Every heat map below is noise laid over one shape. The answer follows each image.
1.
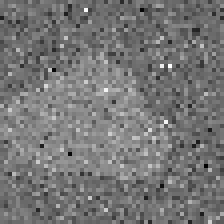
cloud
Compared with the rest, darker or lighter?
lighter
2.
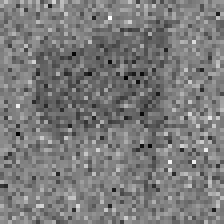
flag
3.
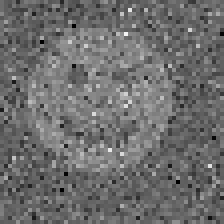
smiling face
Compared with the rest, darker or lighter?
lighter
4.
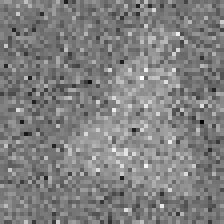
chess pawn
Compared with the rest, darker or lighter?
lighter
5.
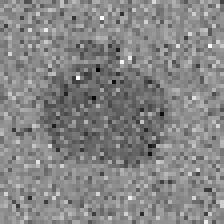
apple
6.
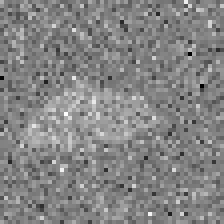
umbrella
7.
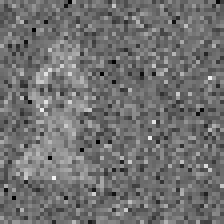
chess bishop
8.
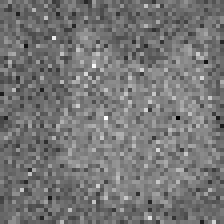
cat's head
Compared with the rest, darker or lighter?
lighter
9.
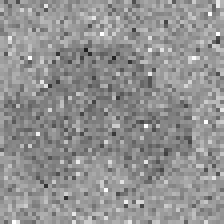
car
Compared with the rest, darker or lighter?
darker
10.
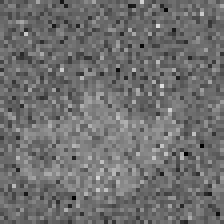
teapot
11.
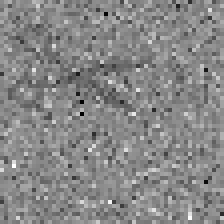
pair of scissors
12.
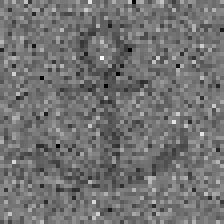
anchor
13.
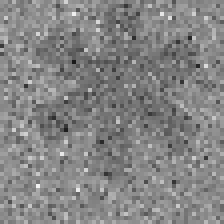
asterisk
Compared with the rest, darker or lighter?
darker
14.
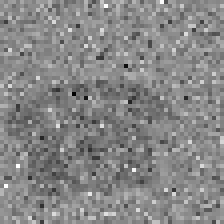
telephone
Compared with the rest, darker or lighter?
darker
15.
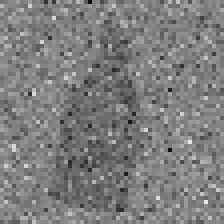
bottle
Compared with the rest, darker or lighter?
darker
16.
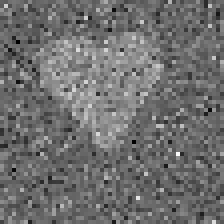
heart
